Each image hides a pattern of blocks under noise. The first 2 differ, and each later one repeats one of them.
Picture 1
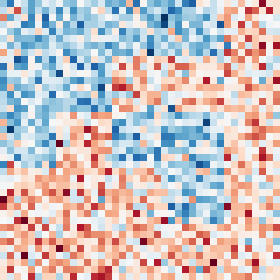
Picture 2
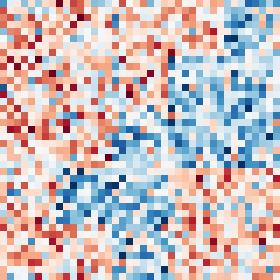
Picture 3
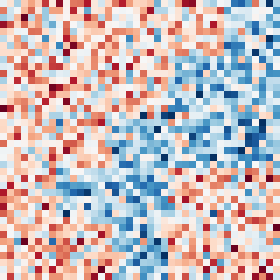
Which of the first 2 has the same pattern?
2
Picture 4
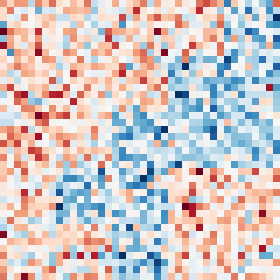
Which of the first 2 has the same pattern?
2
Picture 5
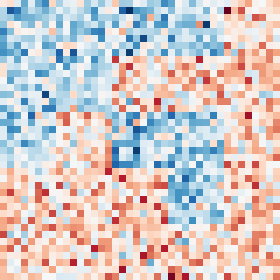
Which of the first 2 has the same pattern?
1
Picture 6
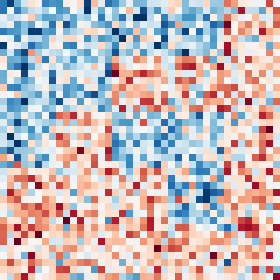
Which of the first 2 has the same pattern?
1
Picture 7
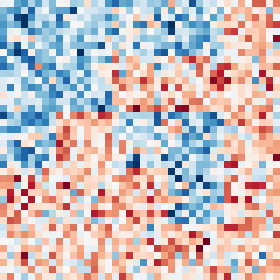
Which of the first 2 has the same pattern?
1
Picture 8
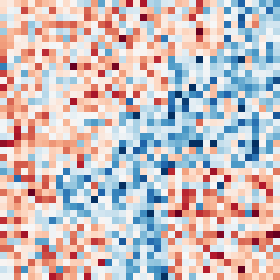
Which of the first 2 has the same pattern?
2
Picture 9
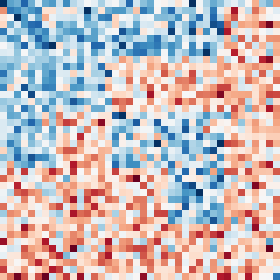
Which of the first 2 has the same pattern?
1
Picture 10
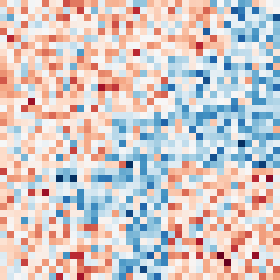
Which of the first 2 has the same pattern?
2
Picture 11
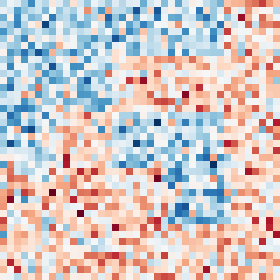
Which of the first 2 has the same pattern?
1
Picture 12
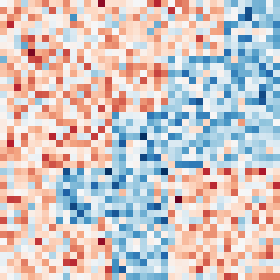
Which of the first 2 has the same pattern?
2
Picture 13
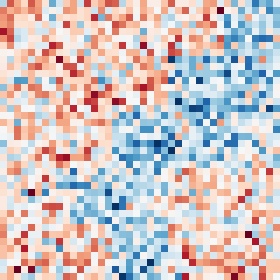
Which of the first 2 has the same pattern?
2
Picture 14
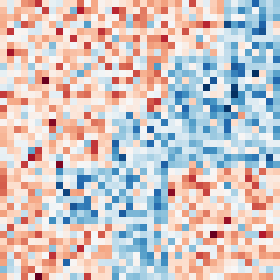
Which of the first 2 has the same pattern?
2
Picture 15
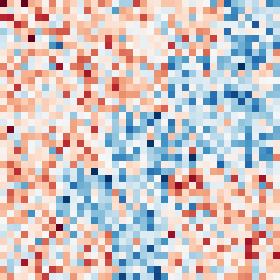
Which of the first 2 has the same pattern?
2
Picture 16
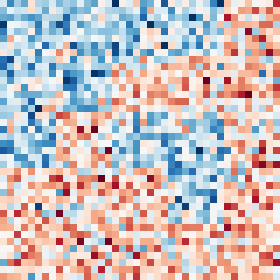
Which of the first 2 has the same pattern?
1
